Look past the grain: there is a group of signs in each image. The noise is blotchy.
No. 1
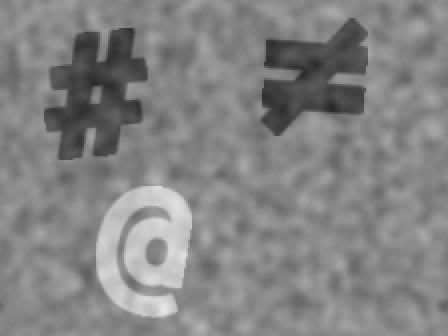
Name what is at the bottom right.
nothing
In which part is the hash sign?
top left
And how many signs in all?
3
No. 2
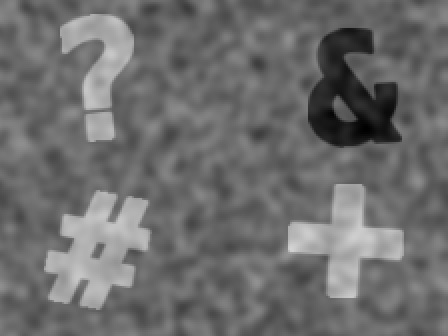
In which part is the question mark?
top left
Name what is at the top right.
ampersand
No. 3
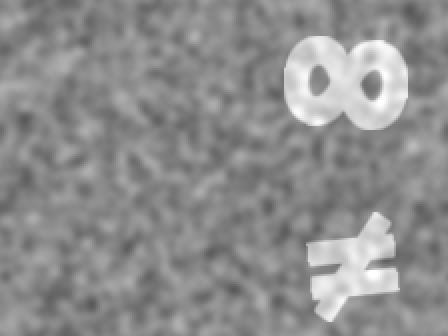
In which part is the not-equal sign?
bottom right
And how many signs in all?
2
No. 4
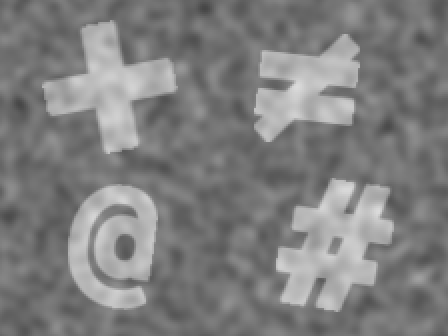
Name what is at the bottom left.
at sign
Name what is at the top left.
plus sign
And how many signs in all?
4
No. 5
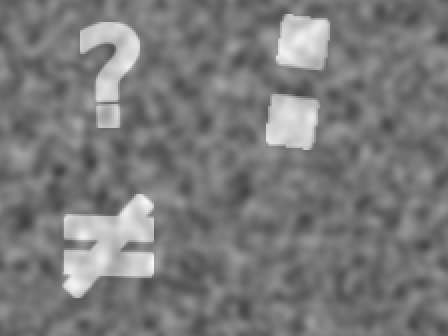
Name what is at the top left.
question mark
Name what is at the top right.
colon
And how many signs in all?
3
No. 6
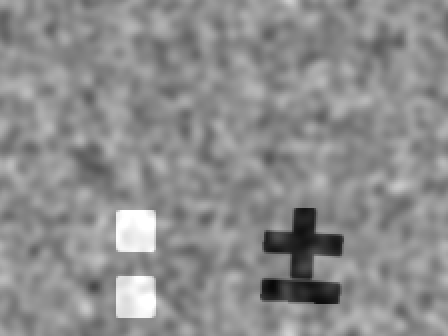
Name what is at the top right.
nothing
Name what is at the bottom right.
plus-minus sign
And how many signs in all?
2
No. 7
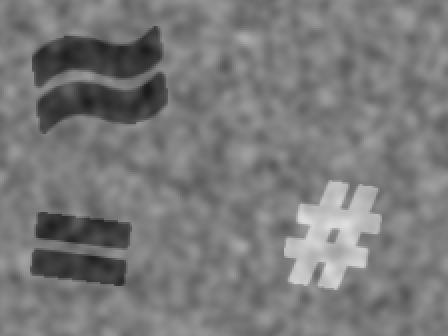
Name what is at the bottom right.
hash sign
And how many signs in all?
3
